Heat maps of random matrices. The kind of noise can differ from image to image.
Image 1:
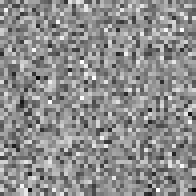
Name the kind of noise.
independent entries
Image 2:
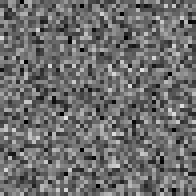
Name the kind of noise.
independent entries
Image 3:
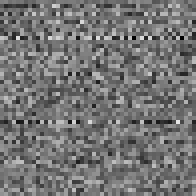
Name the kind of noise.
rows of uneven size
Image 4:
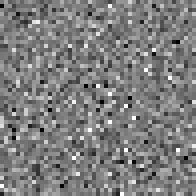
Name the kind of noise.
heavy tails
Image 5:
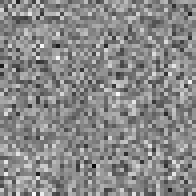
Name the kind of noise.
low rank plus noise
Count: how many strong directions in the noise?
three or four
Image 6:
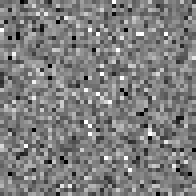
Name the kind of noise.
heavy tails
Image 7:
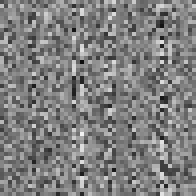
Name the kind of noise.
columns of uneven size
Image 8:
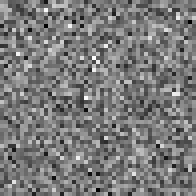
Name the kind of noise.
independent entries
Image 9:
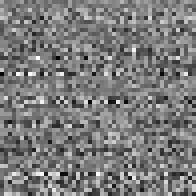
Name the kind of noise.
rows of uneven size
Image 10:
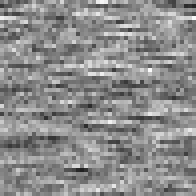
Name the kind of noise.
streaked along the rows
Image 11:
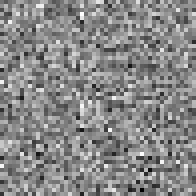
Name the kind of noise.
low rank plus noise
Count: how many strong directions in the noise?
five to eight
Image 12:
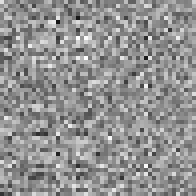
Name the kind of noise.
low rank plus noise
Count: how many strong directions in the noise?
one
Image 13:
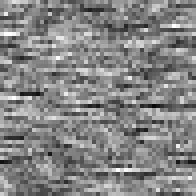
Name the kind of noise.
streaked along the rows
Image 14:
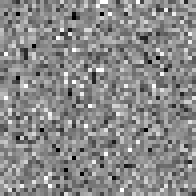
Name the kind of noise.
heavy tails
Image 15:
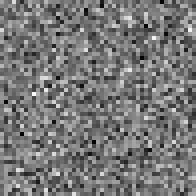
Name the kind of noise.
independent entries
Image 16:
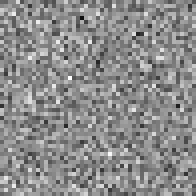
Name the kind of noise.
independent entries
